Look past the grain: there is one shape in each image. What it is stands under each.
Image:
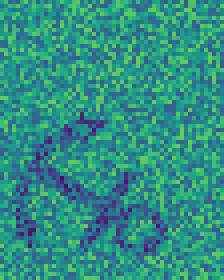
dark anchor
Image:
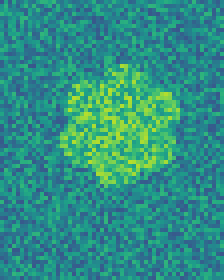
light flower
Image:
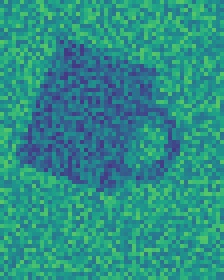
dark cup
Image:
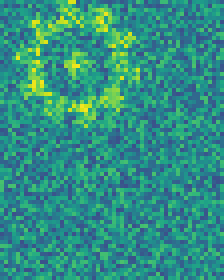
light gear
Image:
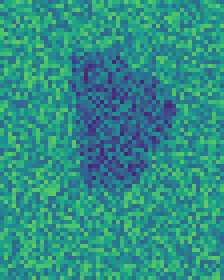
dark cloud
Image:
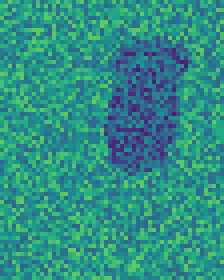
dark footprint
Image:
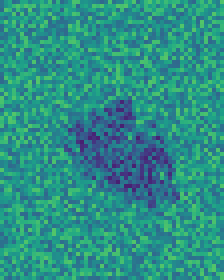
dark chess knight
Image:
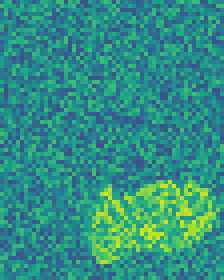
light footprint
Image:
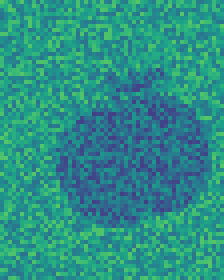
dark apple
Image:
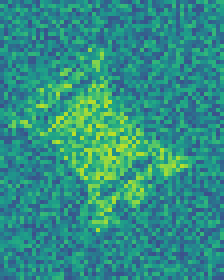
light chess rook
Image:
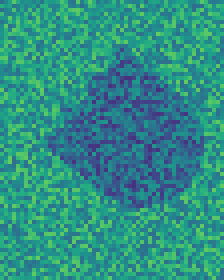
dark ghost
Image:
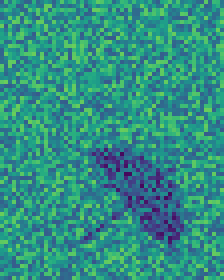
dark umbrella
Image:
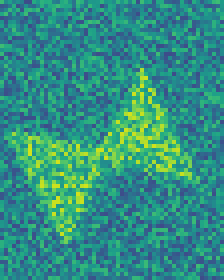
light bow tie
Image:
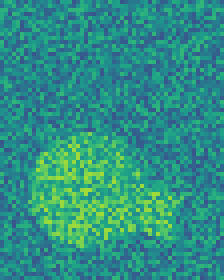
light light bulb
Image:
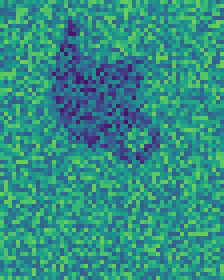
dark teapot
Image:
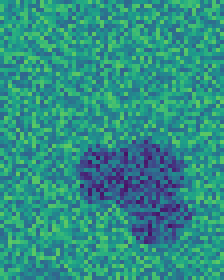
dark car
